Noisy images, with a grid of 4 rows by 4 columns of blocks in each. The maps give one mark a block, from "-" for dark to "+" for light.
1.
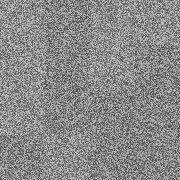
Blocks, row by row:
+ - + +
+ - + -
+ - - -
- + - -
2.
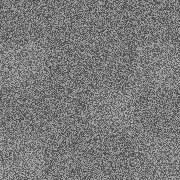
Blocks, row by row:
- - - -
+ - - +
- - + -
+ - - +
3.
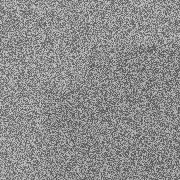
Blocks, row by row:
+ + + +
+ + - -
+ - - -
+ - - -
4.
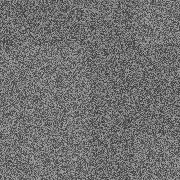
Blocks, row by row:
- - - +
+ + - -
+ + - -
+ + - +
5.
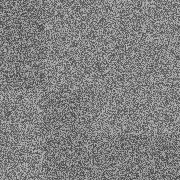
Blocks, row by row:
- + + +
- + + +
+ - + +
+ - - -
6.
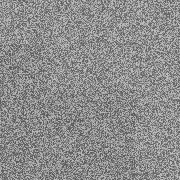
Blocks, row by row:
+ + + +
- + + +
- - - +
- - - +
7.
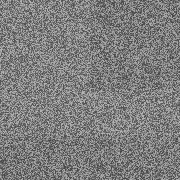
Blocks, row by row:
+ + - -
+ + - -
+ + + +
- - - -
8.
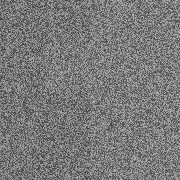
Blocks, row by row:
- - + +
- + + +
- - + +
- - + +
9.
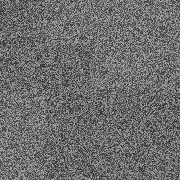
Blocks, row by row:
- + + +
- - + +
+ - - -
+ - - -
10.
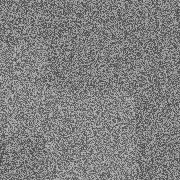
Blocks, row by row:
- - - -
+ - - -
+ + + -
- + + -
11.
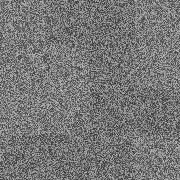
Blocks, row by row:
+ - - +
+ + - +
+ + - -
- - - +
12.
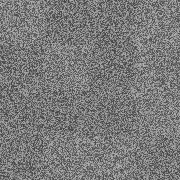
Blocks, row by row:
+ - - +
- + - +
- - - +
- + + -
